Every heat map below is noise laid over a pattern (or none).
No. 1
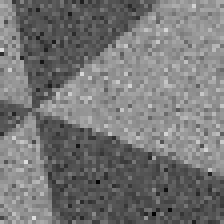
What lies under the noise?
spokes from one point
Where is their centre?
middle left
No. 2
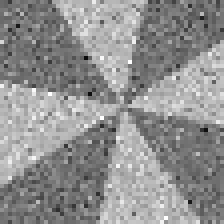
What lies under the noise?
spokes from one point
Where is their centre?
centre
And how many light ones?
4
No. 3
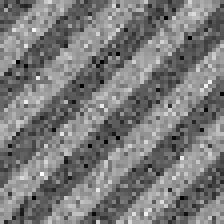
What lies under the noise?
diagonal stripes
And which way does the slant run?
bottom left to top right
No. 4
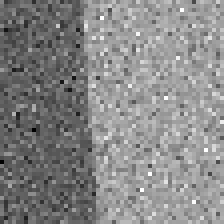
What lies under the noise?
a sharp edge
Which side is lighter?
right
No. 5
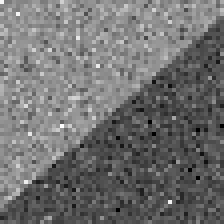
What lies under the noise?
a sharp edge
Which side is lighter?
top left
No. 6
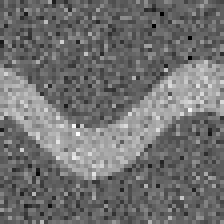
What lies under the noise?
a wavy band
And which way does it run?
left to right
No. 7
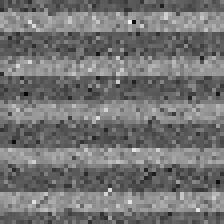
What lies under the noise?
horizontal stripes
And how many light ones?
5
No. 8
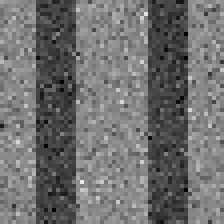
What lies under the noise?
vertical stripes
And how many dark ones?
2
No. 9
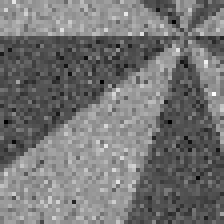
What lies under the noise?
spokes from one point
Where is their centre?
top right
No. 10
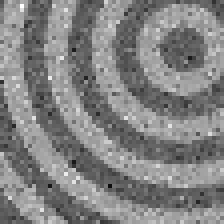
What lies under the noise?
rings round one point
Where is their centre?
top right
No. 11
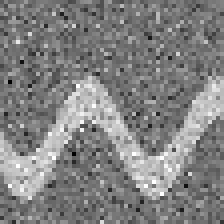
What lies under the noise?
a wavy band
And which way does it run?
left to right
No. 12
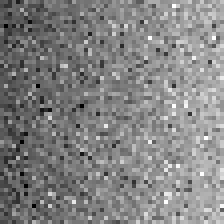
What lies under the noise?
a smooth slope
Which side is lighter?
right
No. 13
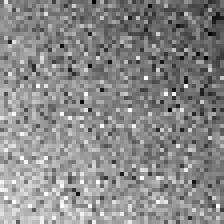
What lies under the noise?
a smooth slope
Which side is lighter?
bottom left
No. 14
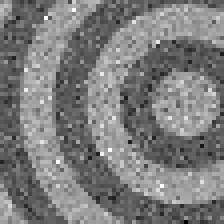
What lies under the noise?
rings round one point
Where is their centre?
middle right
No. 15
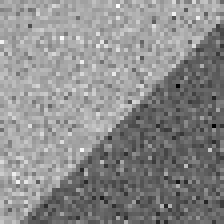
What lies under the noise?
a sharp edge
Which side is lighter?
top left
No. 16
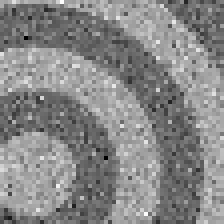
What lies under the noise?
rings round one point
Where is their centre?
bottom left
